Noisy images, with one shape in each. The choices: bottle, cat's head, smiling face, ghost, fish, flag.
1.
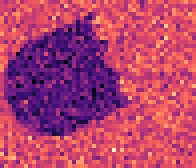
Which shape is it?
ghost
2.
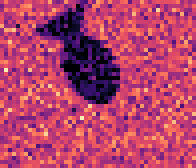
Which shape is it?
fish
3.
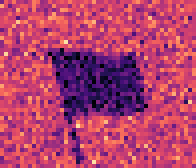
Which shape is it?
flag
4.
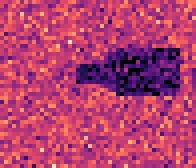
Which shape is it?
bottle
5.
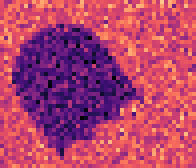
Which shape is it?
ghost
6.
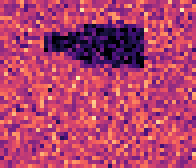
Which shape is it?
bottle
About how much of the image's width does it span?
half
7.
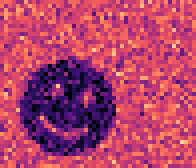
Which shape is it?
smiling face
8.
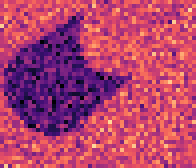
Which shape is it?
cat's head
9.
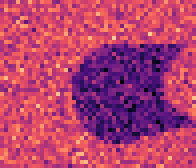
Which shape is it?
cat's head
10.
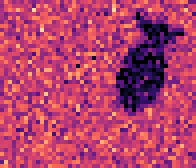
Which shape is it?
fish
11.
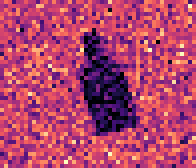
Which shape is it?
bottle
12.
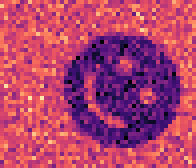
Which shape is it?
smiling face
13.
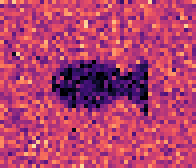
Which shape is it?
fish
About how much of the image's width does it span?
half
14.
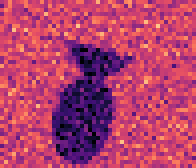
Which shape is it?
fish
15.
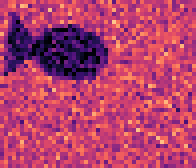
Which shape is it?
fish
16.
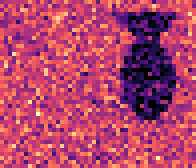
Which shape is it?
fish
